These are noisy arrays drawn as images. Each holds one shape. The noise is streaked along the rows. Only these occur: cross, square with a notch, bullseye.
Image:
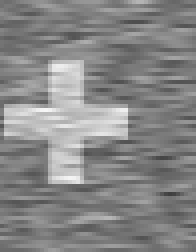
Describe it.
light cross
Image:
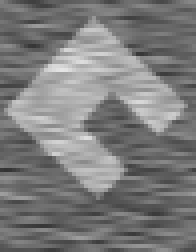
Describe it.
light square with a notch
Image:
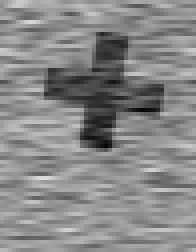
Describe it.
dark cross
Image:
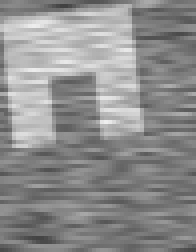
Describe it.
light square with a notch
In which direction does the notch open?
down
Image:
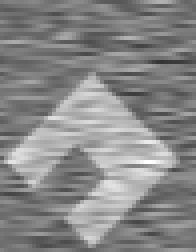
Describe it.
light square with a notch
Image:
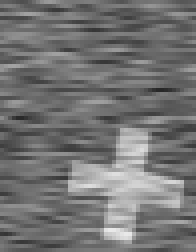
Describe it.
light cross
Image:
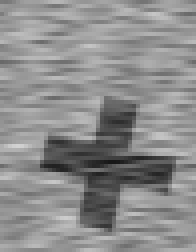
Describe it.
dark cross
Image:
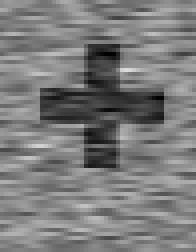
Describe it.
dark cross
